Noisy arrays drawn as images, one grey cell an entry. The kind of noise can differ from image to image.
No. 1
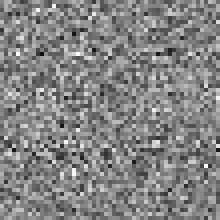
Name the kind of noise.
low rank plus noise
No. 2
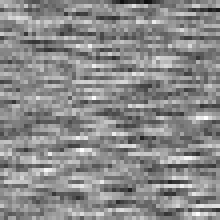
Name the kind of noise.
streaked along the rows
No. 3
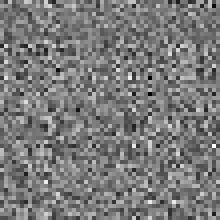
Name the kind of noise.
low rank plus noise
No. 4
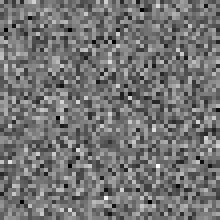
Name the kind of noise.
independent entries
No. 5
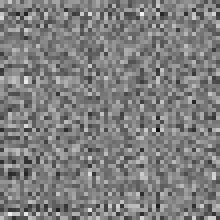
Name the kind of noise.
low rank plus noise
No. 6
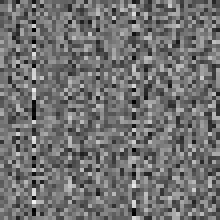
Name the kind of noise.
columns of uneven size
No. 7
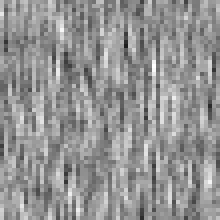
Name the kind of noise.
streaked along the columns
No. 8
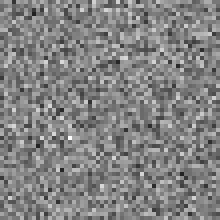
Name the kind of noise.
independent entries
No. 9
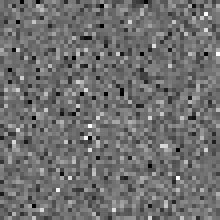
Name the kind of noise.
heavy tails
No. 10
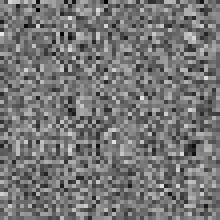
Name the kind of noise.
low rank plus noise
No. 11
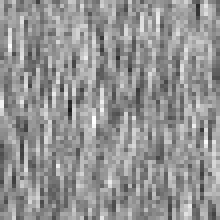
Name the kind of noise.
streaked along the columns
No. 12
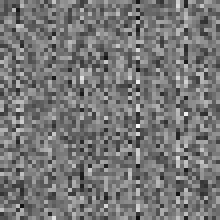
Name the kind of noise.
columns of uneven size
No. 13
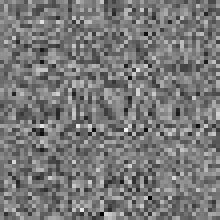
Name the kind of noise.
low rank plus noise
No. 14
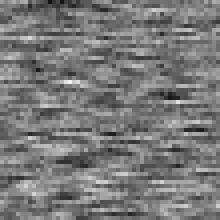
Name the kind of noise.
streaked along the rows
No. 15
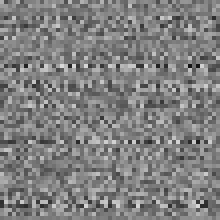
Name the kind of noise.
rows of uneven size
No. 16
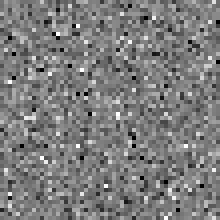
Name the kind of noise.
heavy tails
